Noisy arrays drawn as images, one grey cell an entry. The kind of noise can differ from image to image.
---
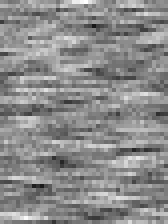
streaked along the rows
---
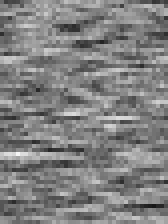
streaked along the rows
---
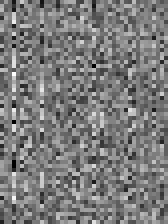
columns of uneven size
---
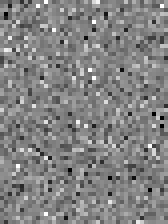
heavy tails
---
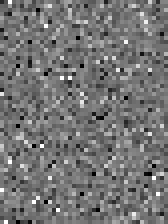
heavy tails
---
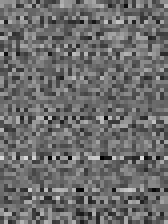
rows of uneven size
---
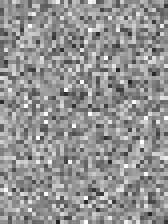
independent entries
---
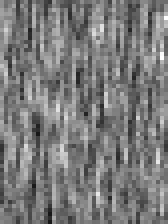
streaked along the columns
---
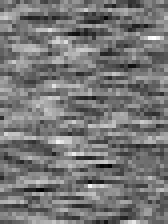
streaked along the rows
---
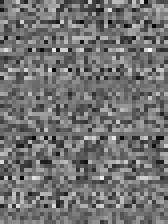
rows of uneven size
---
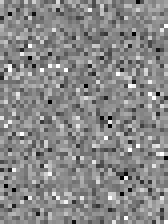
heavy tails
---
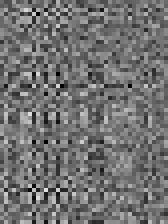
low rank plus noise
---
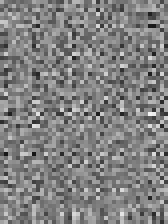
low rank plus noise
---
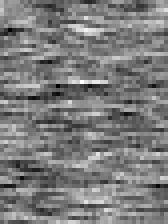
streaked along the rows
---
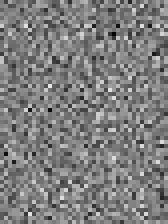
low rank plus noise
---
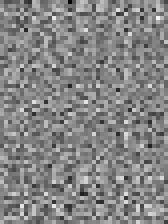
low rank plus noise
